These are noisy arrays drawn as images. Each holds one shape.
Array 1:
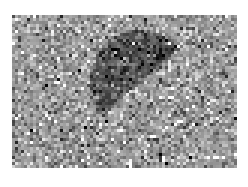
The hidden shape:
half disc
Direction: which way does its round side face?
up and left
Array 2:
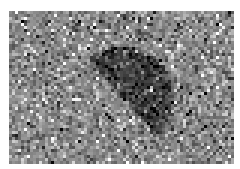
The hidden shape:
half disc
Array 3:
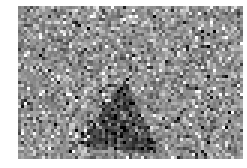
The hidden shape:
triangle
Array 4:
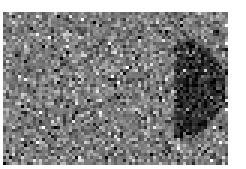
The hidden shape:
half disc
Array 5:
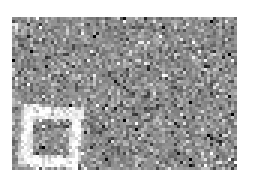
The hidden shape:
square frame
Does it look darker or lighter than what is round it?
lighter
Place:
bottom left
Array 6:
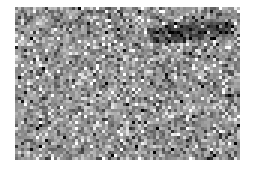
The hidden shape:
bar
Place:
top right
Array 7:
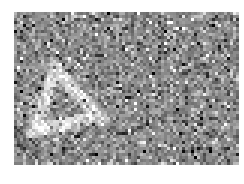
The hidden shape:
triangle frame
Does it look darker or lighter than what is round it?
lighter
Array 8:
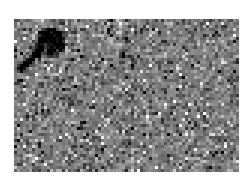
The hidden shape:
lollipop
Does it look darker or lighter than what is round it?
darker
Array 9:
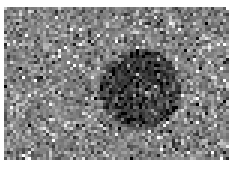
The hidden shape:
disc
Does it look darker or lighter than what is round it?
darker
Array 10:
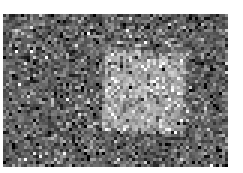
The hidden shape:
square
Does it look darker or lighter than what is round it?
lighter
